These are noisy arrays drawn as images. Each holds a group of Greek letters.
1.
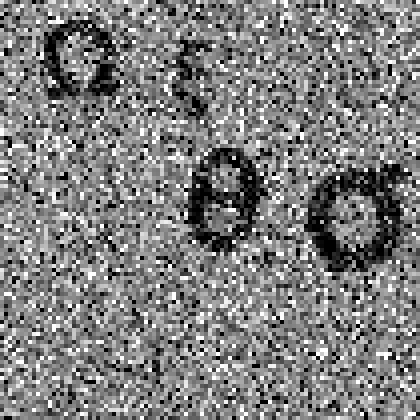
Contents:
top left: omega; top middle: xi; centre: theta; middle right: sigma
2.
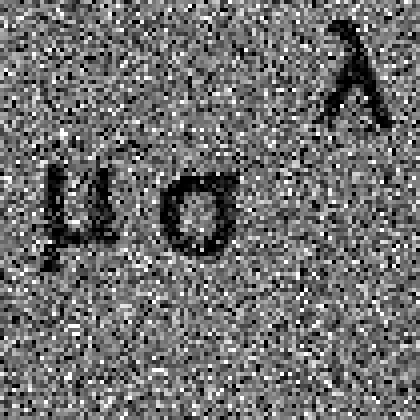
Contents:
top right: lambda; middle left: mu; centre: sigma
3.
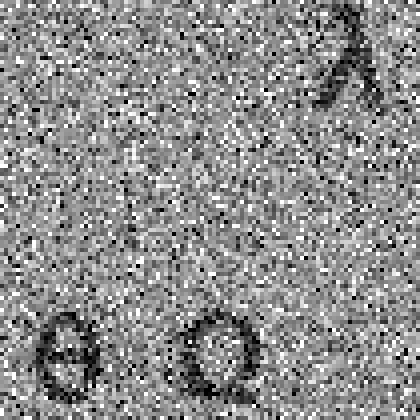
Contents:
top right: lambda; bottom left: theta; bottom middle: omega
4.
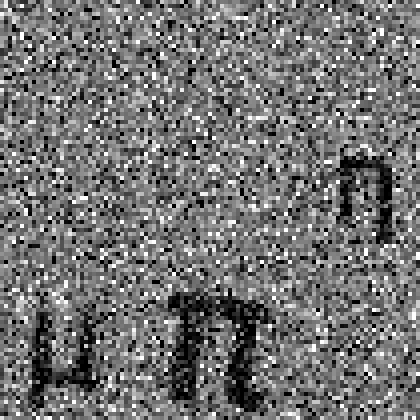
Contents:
middle right: eta; bottom left: mu; bottom middle: pi
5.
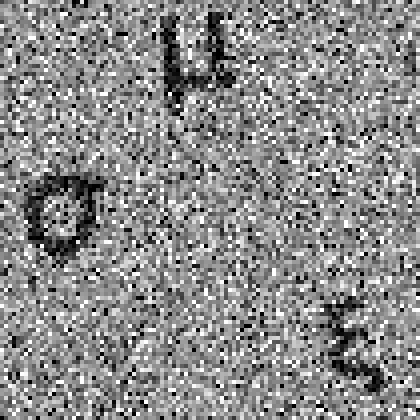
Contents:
top middle: mu; middle left: sigma; bottom right: xi
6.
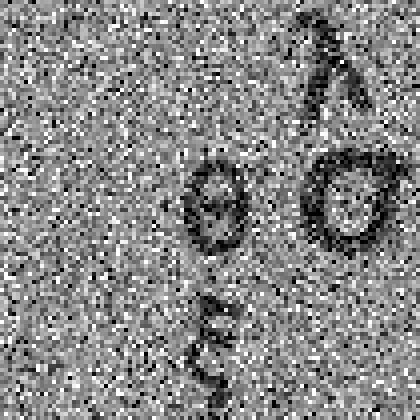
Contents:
top right: lambda; centre: theta; middle right: sigma; bottom middle: xi
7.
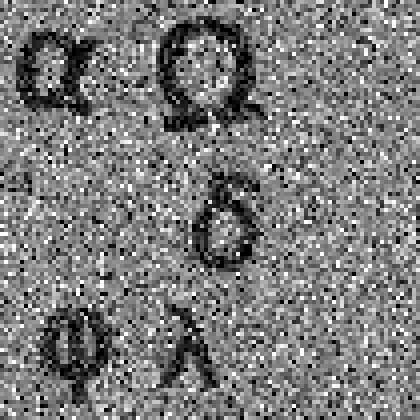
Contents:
top left: alpha; top middle: omega; centre: delta; bottom left: phi; bottom middle: lambda
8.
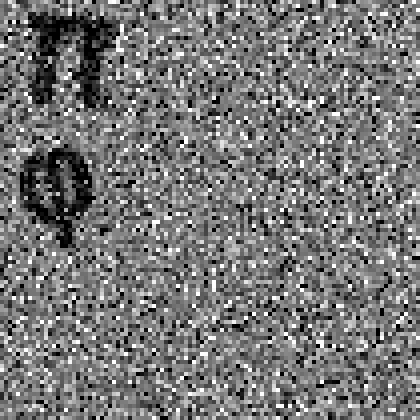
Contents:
top left: pi; middle left: phi
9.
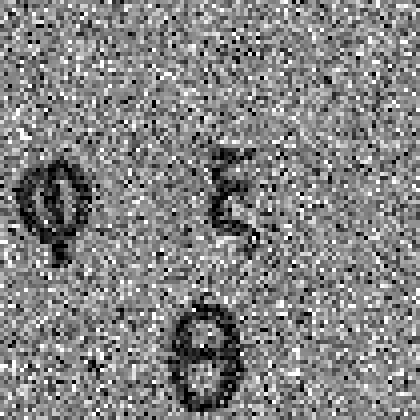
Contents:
middle left: phi; centre: xi; bottom middle: theta
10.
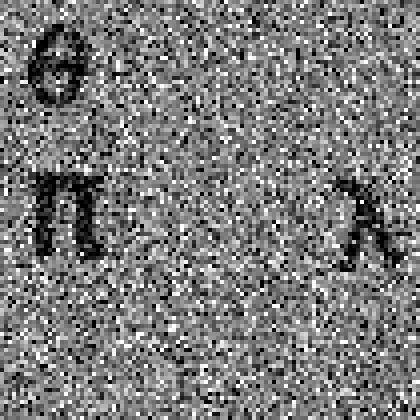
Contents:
top left: theta; middle left: pi; middle right: lambda
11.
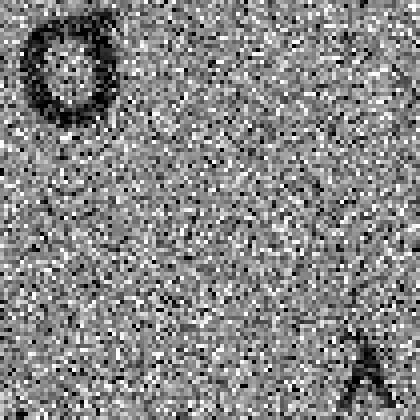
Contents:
top left: sigma; bottom right: lambda
